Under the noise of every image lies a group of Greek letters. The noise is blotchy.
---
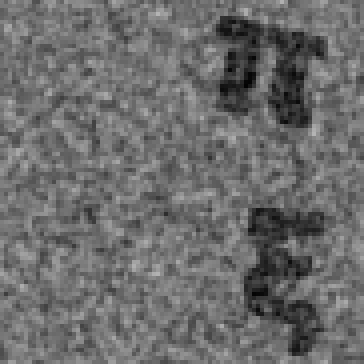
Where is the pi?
top right
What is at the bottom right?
xi
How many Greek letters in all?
2
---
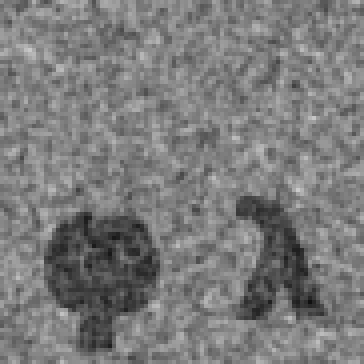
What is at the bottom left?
phi
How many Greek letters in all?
2
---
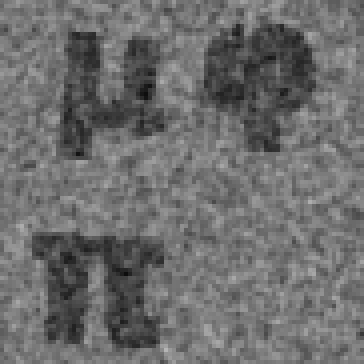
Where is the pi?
bottom left
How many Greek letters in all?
3
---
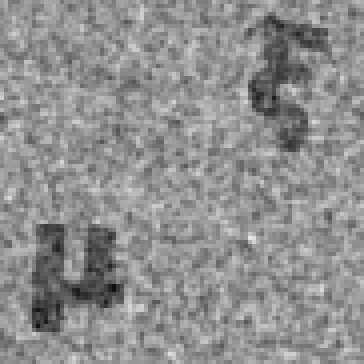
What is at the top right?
xi
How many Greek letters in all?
2
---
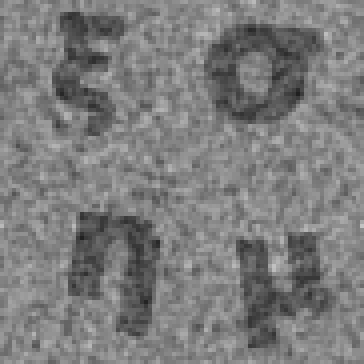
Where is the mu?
bottom right
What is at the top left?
xi
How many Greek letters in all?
4
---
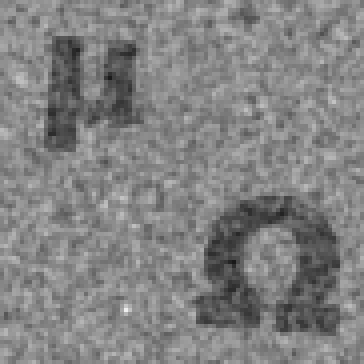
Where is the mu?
top left
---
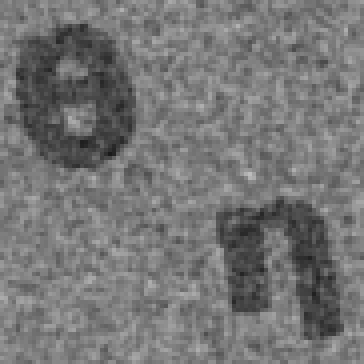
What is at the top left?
theta
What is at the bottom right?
eta
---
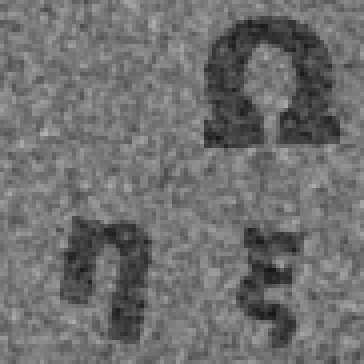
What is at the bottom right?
xi
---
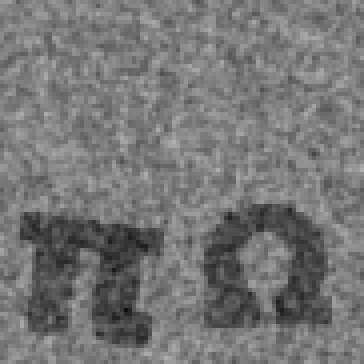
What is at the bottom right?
omega
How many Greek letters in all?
2
